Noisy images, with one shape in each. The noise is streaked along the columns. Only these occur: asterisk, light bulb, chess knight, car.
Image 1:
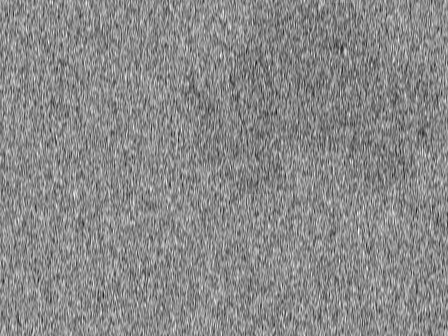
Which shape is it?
car
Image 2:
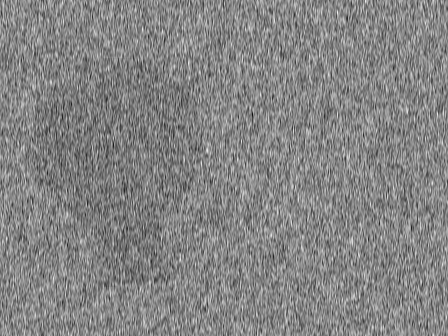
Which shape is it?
light bulb
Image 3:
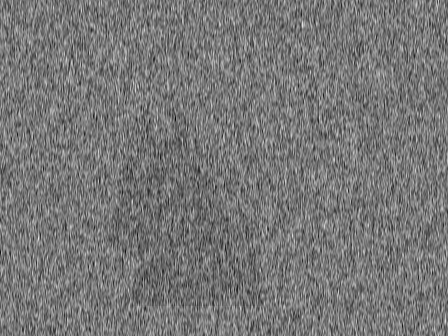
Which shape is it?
chess knight
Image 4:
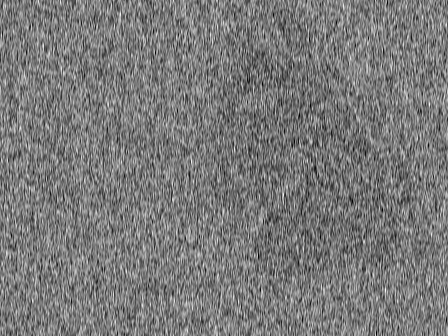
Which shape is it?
chess knight
